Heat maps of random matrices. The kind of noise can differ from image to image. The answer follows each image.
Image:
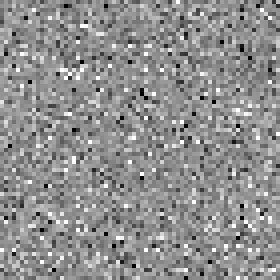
heavy tails
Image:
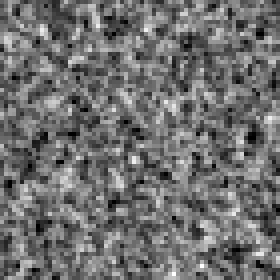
blotchy
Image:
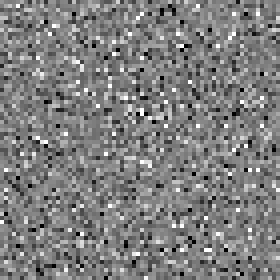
heavy tails
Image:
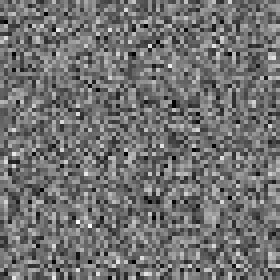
low rank plus noise
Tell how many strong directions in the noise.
three or four
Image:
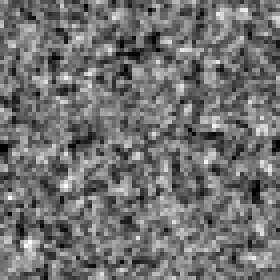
blotchy
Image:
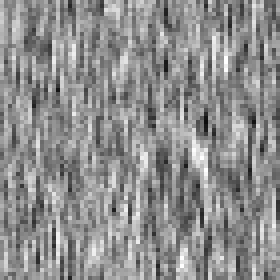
streaked along the columns
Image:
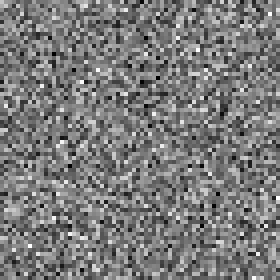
independent entries
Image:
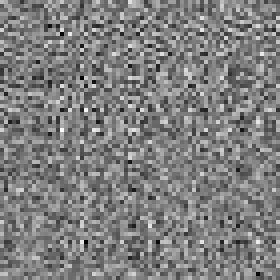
low rank plus noise
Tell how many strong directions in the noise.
three or four
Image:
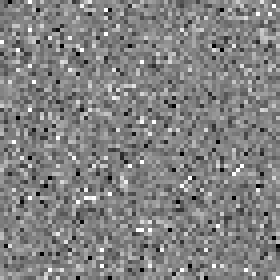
heavy tails
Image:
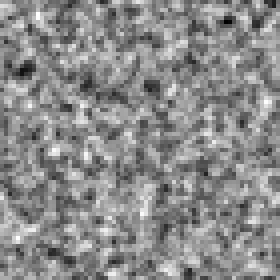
blotchy
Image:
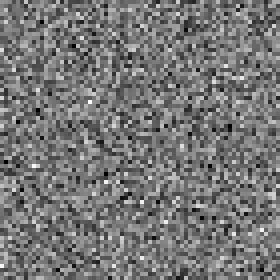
independent entries
